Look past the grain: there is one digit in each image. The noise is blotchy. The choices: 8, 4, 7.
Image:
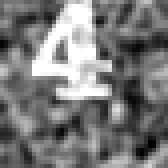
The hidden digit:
4
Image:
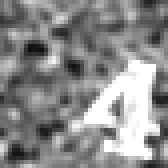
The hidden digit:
4
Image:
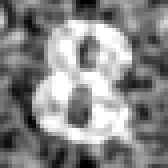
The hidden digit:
8
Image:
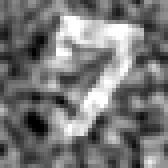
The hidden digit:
7
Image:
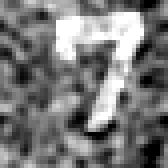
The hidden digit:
7
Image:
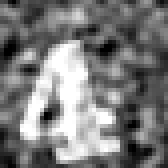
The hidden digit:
4
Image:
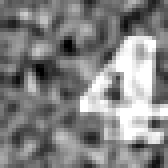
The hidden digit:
4
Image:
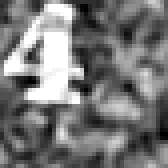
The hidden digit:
4
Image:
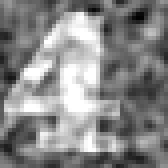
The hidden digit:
4
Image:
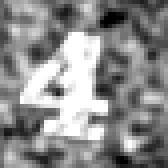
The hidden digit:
4
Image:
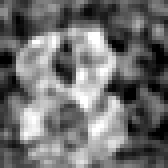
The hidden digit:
8
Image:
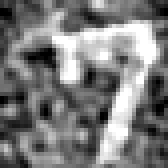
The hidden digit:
7
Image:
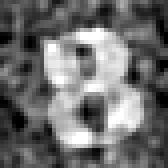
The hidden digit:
8
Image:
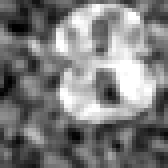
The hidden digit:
8
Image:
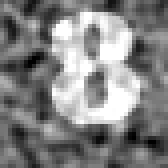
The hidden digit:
8
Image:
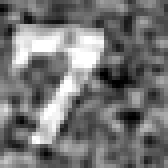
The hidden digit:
7
